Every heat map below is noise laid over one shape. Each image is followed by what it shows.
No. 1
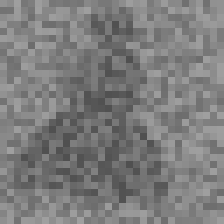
chess pawn
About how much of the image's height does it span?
nearly all
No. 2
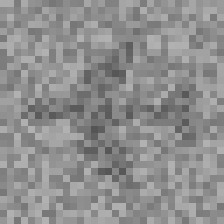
airplane
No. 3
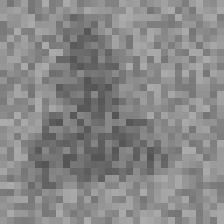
chess pawn
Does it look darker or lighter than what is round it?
darker
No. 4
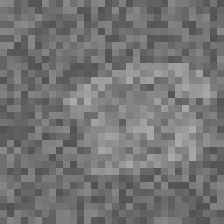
telephone
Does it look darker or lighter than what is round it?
lighter
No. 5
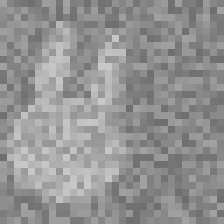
rabbit's head
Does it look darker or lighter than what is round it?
lighter
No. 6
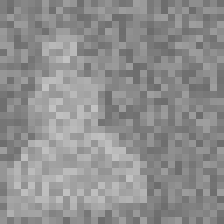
chess pawn
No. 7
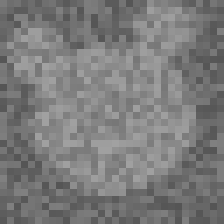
bear's head
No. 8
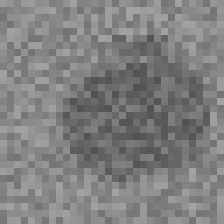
apple
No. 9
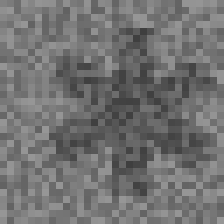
asterisk
